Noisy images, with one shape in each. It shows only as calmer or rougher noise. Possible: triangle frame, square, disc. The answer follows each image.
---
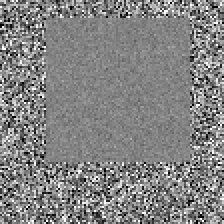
square
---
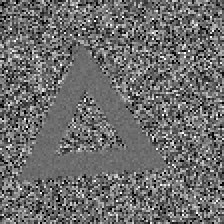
triangle frame
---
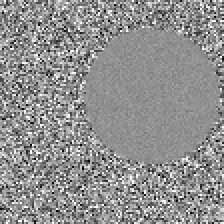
disc
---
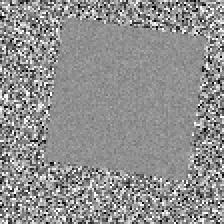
square
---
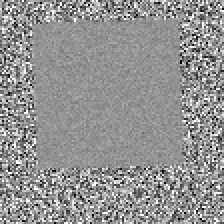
square
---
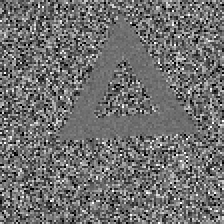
triangle frame
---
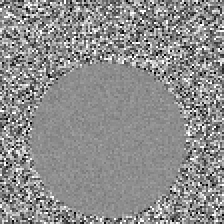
disc
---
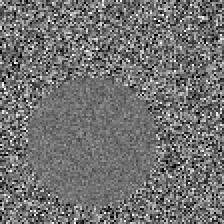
disc
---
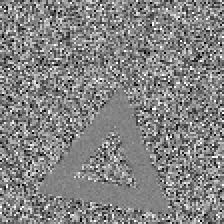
triangle frame
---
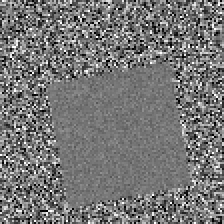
square
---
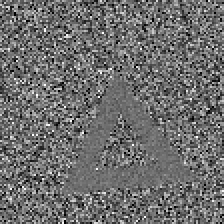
triangle frame
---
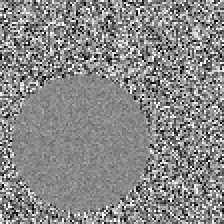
disc
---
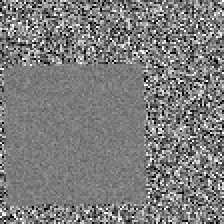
square
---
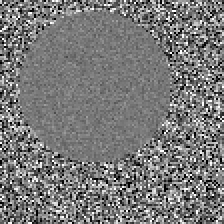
disc
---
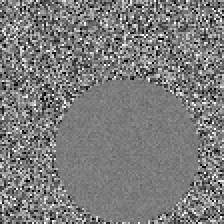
disc
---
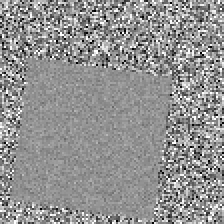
square
